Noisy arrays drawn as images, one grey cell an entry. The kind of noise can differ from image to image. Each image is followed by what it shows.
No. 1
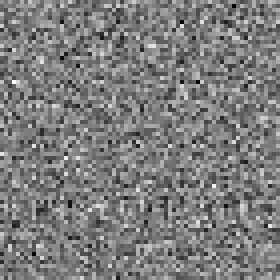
low rank plus noise
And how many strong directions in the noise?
three or four
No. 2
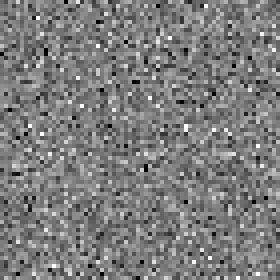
heavy tails
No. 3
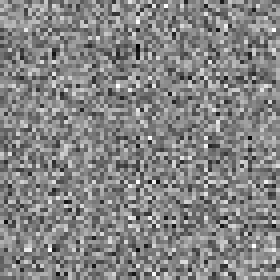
low rank plus noise
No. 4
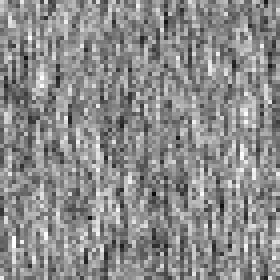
streaked along the columns
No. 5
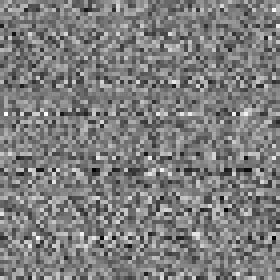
rows of uneven size
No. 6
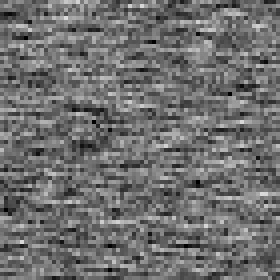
streaked along the rows
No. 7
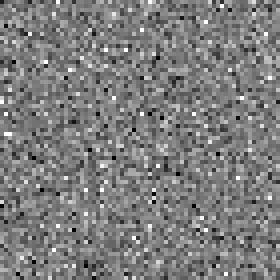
heavy tails
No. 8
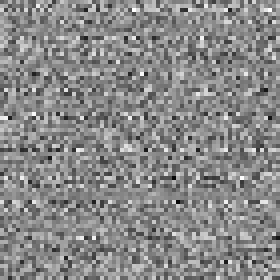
rows of uneven size
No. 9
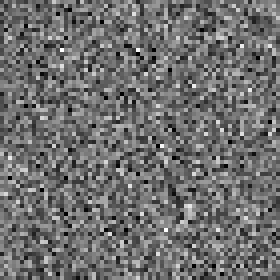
independent entries
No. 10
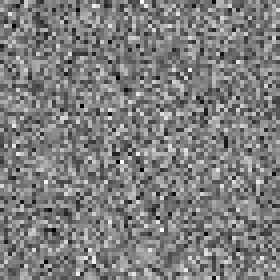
independent entries
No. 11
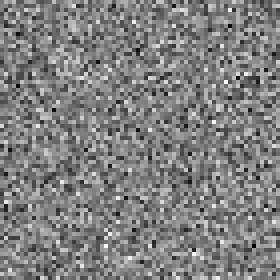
independent entries
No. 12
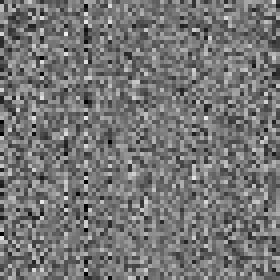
columns of uneven size
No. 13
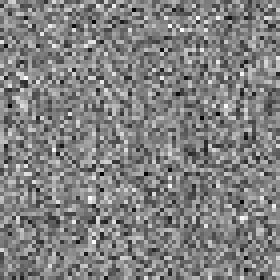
low rank plus noise
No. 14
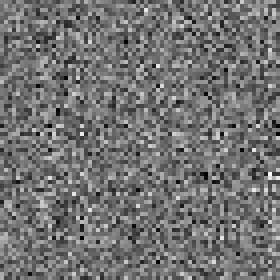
low rank plus noise
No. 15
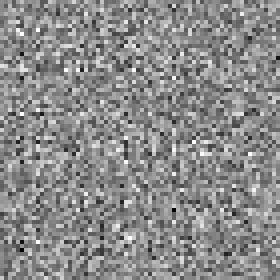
low rank plus noise
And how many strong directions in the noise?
three or four
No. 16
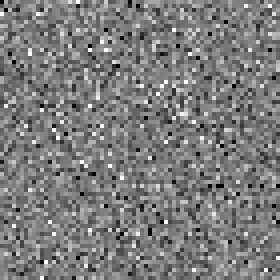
heavy tails
